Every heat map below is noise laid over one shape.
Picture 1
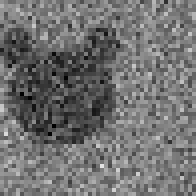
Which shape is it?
bear's head
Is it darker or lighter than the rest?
darker
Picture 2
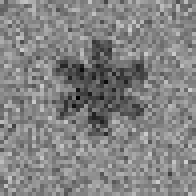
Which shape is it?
asterisk
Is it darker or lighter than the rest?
darker
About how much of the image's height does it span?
half
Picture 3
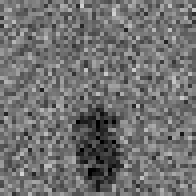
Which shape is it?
footprint
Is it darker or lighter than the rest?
darker
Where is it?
bottom middle
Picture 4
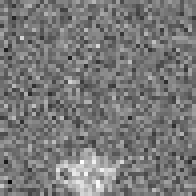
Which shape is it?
teapot
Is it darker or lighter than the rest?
lighter
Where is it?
bottom middle
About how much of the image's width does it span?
a third
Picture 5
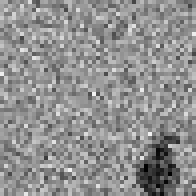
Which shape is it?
pear
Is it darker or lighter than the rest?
darker
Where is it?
bottom right
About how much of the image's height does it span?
a third
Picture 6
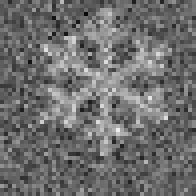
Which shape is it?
snowflake
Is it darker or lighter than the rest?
lighter
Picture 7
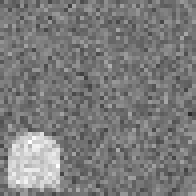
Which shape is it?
ghost
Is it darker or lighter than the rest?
lighter
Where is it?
bottom left
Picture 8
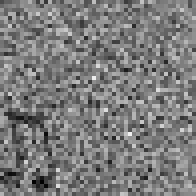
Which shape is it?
pair of musical notes
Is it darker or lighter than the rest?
darker
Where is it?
bottom left
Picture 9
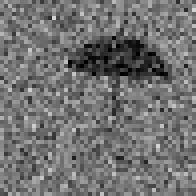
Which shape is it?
umbrella
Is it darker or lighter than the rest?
darker
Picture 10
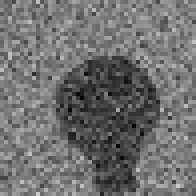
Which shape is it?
light bulb
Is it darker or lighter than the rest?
darker
